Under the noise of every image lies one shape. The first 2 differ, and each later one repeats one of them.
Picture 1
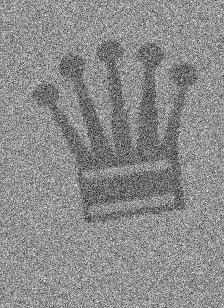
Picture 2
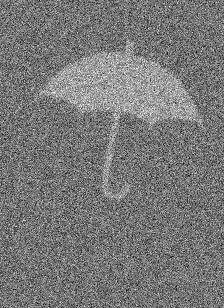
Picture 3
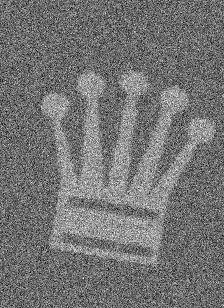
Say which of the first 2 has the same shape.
1
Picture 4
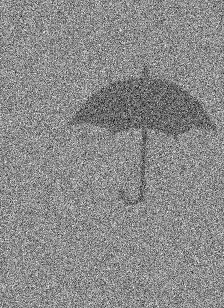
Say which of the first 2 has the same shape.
2
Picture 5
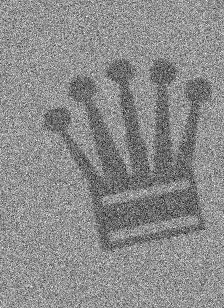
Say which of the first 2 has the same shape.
1
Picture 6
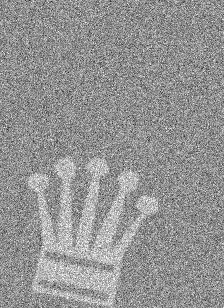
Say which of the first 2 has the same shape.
1
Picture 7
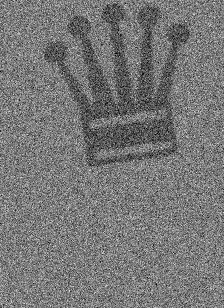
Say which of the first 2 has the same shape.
1
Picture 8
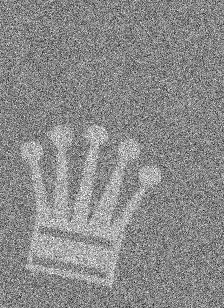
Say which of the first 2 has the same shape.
1
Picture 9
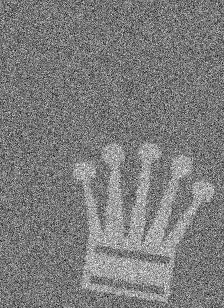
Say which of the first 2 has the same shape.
1
